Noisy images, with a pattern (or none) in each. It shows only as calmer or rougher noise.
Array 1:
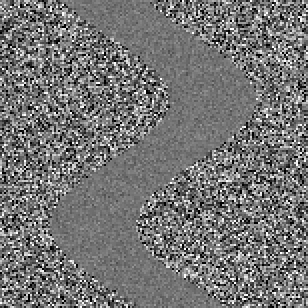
a wavy band
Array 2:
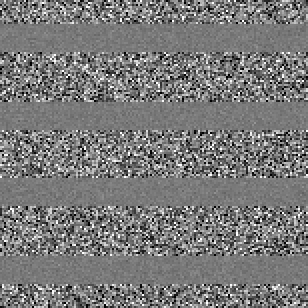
horizontal stripes
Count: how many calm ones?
4
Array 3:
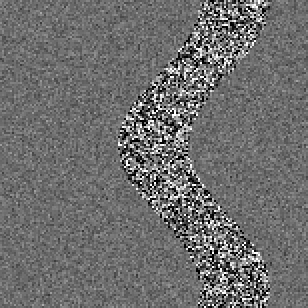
a wavy band
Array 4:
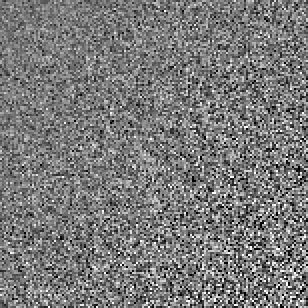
a smooth slope
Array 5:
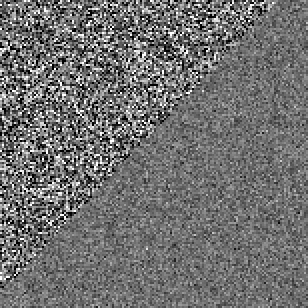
a sharp edge
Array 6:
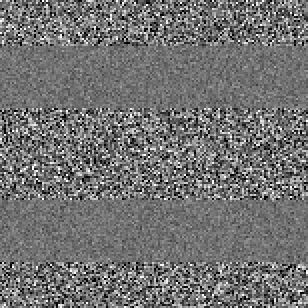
horizontal stripes
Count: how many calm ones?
2
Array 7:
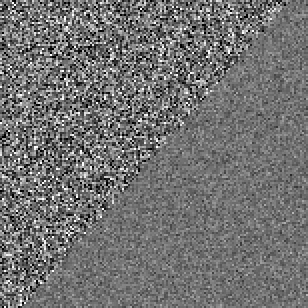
a sharp edge
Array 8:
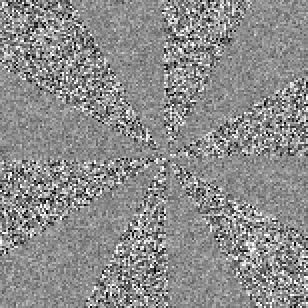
spokes from one point
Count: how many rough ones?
6
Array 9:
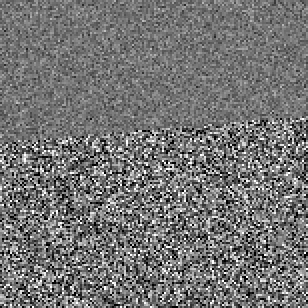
a sharp edge
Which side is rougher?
bottom
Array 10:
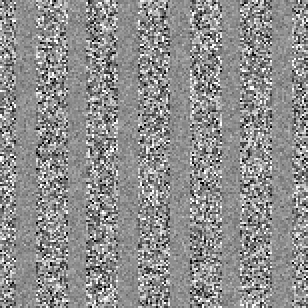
vertical stripes
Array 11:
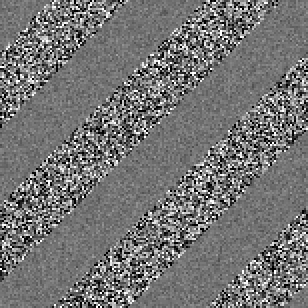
diagonal stripes
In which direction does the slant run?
bottom left to top right
